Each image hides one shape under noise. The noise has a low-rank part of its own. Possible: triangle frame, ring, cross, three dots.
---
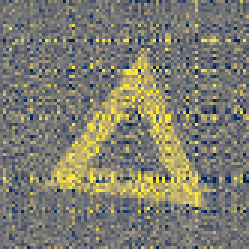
triangle frame
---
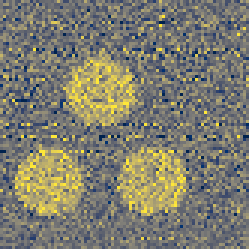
three dots
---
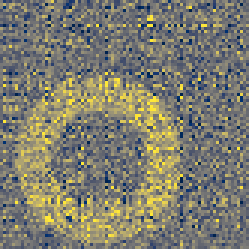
ring
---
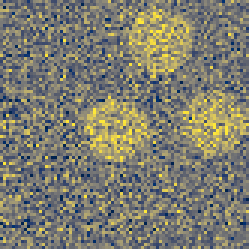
three dots
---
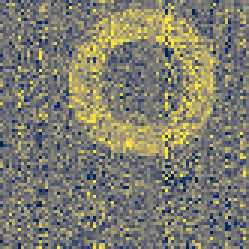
ring
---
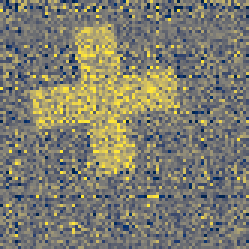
cross
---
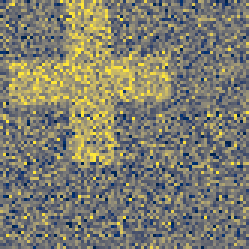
cross
